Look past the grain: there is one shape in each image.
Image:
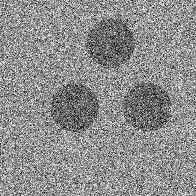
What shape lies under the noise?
three dots
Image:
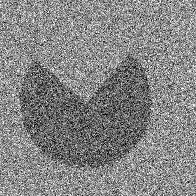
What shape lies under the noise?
disc with a wedge cut out
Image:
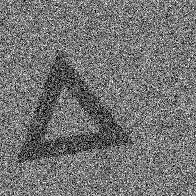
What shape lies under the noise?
triangle frame
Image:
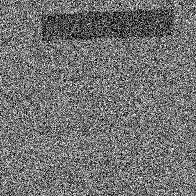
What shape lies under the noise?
bar
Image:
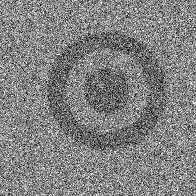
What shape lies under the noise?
bullseye
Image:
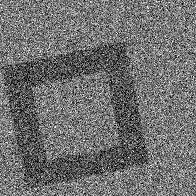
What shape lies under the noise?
square frame
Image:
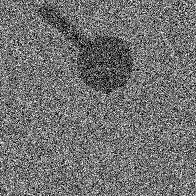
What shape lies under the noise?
lollipop
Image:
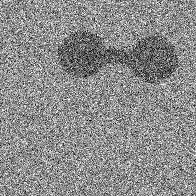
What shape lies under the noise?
dumbbell
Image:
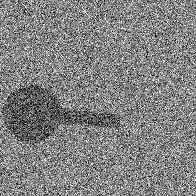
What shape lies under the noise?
lollipop
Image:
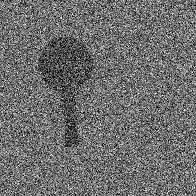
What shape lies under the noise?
lollipop
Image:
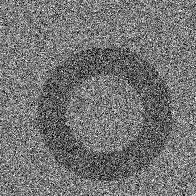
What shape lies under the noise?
ring
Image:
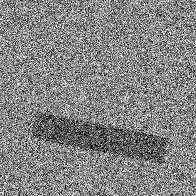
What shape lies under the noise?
bar
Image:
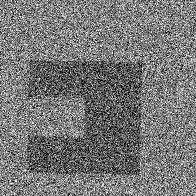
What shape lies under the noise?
square with a notch
